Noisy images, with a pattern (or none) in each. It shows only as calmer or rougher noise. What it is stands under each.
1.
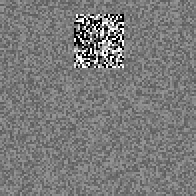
one block
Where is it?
top middle
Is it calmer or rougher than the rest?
rougher
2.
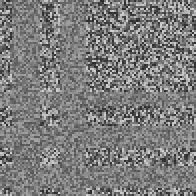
bands of rows crossing bands of columns
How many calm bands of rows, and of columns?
3 and 2
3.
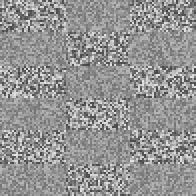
a checkerboard
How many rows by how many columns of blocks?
6 by 3
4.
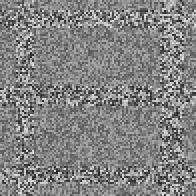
bands of rows crossing bands of columns
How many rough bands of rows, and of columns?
3 and 2
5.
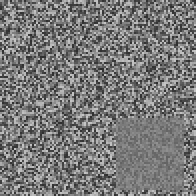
one block
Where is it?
bottom right
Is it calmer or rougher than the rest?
calmer
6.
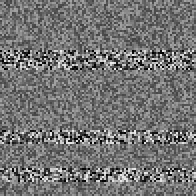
bands of rows
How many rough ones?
3
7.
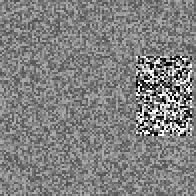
one block
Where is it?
middle right
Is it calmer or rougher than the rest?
rougher
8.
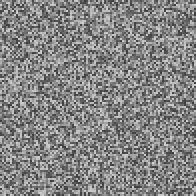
only noise
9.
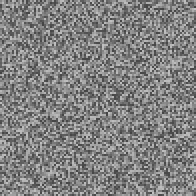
only noise
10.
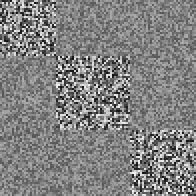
blocks along the diagonal
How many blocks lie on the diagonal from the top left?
3
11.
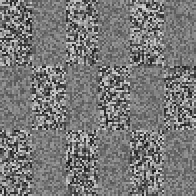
a checkerboard
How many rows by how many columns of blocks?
3 by 6
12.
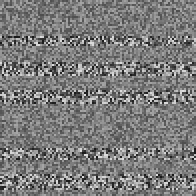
bands of rows
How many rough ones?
5
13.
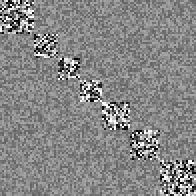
blocks along the diagonal
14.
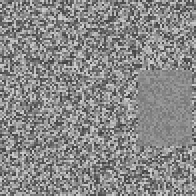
one block
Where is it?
middle right
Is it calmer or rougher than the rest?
calmer
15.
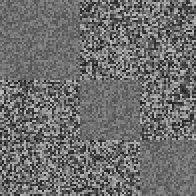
blocks along the diagonal
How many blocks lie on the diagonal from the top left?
3
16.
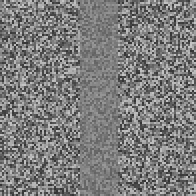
one band of columns
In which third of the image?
middle
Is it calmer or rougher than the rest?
calmer
